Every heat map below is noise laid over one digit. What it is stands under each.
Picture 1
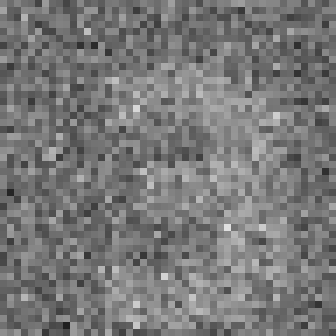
3
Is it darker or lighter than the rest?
lighter
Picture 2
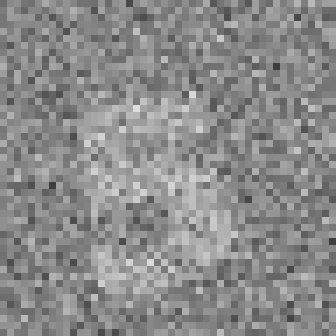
5
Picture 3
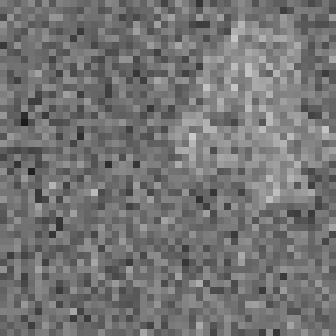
4
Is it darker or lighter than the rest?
lighter
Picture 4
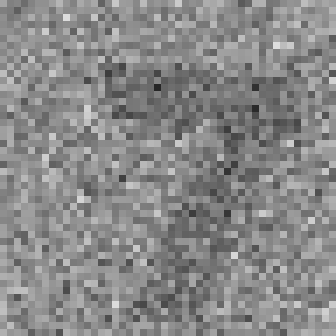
7
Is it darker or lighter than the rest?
darker
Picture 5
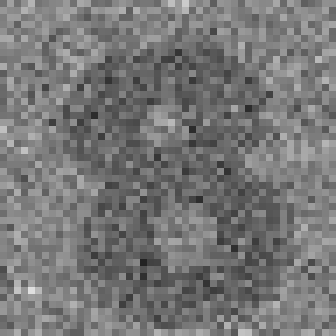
8
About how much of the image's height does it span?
nearly all
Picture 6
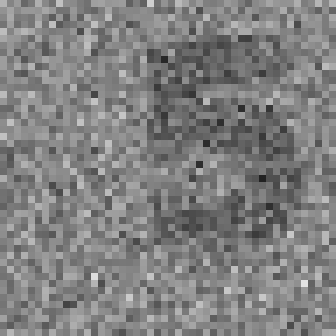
5
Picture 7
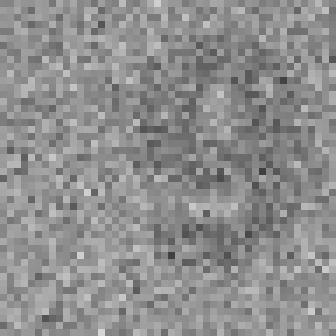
9
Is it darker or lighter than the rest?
darker
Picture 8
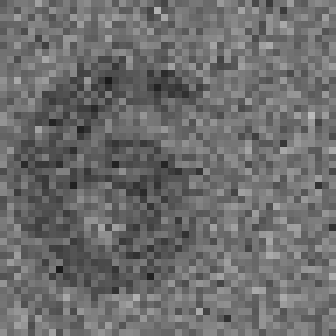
6
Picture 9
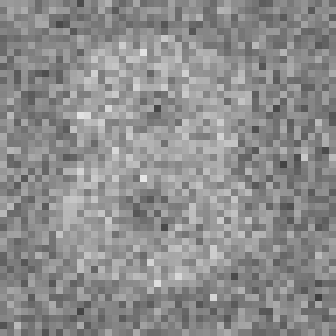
8
